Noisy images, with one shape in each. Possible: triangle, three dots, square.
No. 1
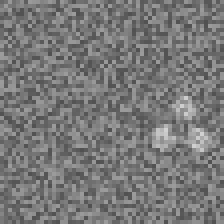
three dots
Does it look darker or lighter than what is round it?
lighter
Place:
middle right
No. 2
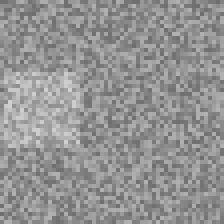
square
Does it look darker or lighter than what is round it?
lighter
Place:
middle left
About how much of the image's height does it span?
a third
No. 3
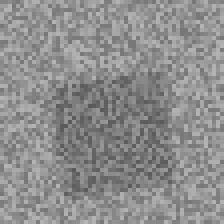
square
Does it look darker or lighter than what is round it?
darker
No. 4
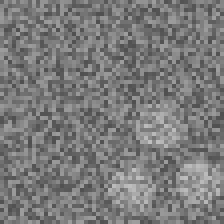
three dots
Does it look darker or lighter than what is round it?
lighter
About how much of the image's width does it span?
half
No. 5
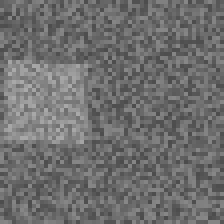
square
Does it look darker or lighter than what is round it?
lighter
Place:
middle left
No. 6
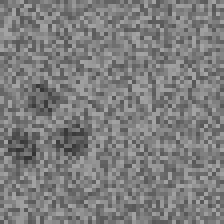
three dots
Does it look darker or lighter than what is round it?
darker
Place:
middle left
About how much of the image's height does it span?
a third
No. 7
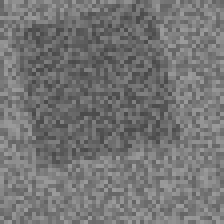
square
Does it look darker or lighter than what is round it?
darker
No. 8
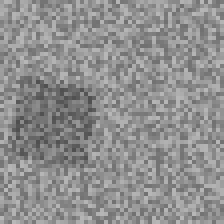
square
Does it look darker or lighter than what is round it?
darker
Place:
middle left
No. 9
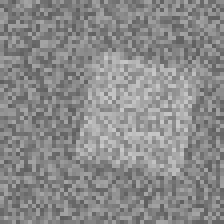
square
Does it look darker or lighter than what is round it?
lighter
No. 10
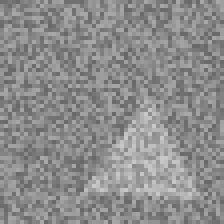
triangle
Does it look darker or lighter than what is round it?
lighter
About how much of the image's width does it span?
half
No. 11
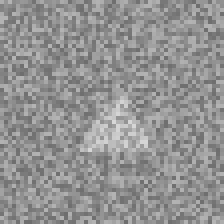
triangle
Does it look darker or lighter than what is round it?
lighter
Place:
centre
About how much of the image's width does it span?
a third
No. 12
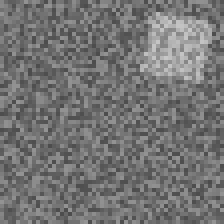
square
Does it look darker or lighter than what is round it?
lighter
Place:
top right
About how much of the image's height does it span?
a third
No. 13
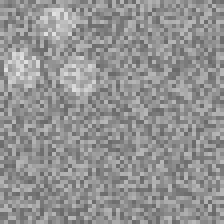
three dots
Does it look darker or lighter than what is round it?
lighter
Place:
top left
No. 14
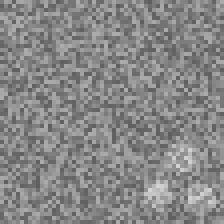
three dots
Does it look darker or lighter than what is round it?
lighter
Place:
bottom right
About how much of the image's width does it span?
a third
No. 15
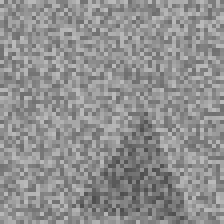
triangle
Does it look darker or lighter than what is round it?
darker
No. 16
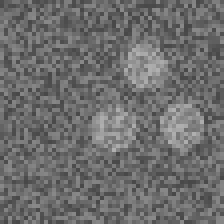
three dots
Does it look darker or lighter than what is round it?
lighter
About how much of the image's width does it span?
half
